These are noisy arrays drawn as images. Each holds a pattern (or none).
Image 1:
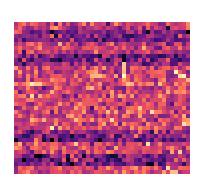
bands of rows
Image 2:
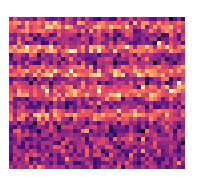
bands of rows
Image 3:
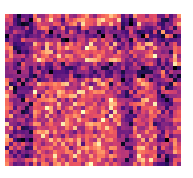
bands of rows crossing bands of columns
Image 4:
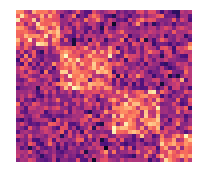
blocks along the diagonal
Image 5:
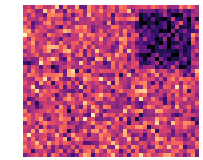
one block
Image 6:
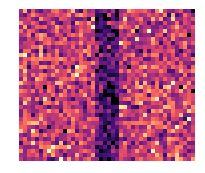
one band of columns
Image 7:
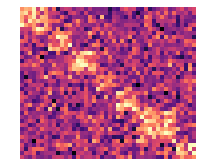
blocks along the diagonal
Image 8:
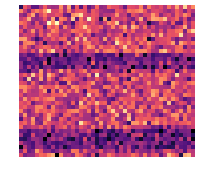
bands of rows
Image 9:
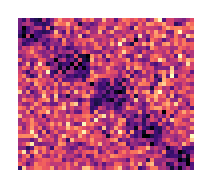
blocks along the diagonal
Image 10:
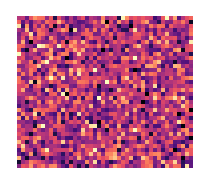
only noise
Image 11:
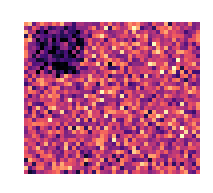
one block
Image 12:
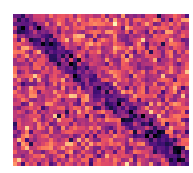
a diagonal band
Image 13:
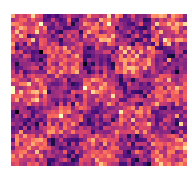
a checkerboard
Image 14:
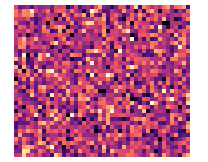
only noise
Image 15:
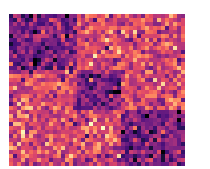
blocks along the diagonal
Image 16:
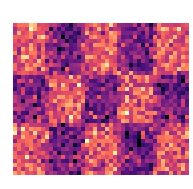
a checkerboard
